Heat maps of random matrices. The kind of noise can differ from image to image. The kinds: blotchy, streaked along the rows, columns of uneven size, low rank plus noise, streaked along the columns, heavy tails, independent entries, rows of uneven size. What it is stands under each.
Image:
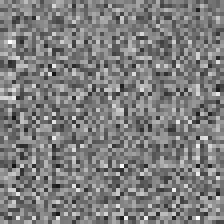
low rank plus noise
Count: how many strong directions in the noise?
three or four
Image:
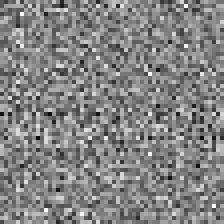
low rank plus noise
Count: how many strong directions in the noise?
five to eight
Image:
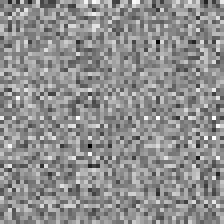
low rank plus noise
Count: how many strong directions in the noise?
three or four
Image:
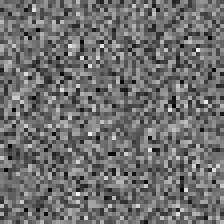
independent entries
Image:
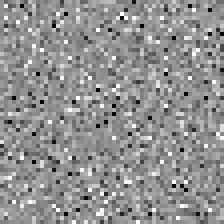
heavy tails
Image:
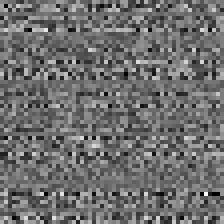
rows of uneven size
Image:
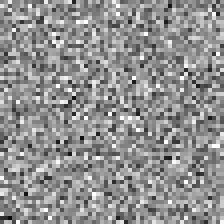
independent entries
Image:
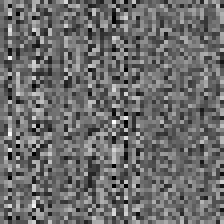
columns of uneven size
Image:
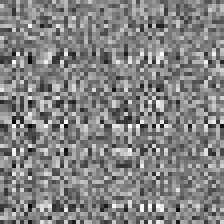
low rank plus noise
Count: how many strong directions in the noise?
two
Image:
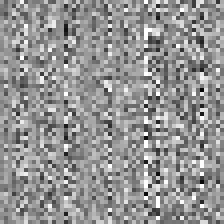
columns of uneven size
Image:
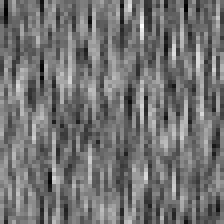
streaked along the columns
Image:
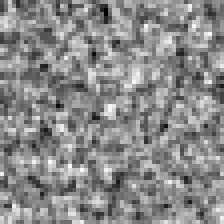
blotchy
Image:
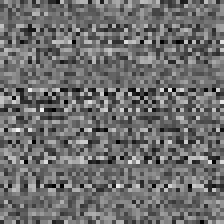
rows of uneven size
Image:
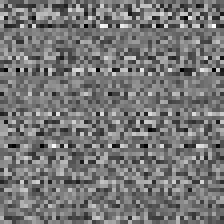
rows of uneven size
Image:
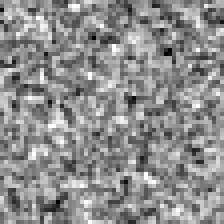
blotchy
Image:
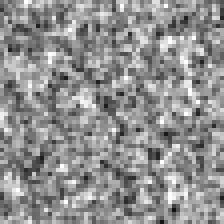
blotchy
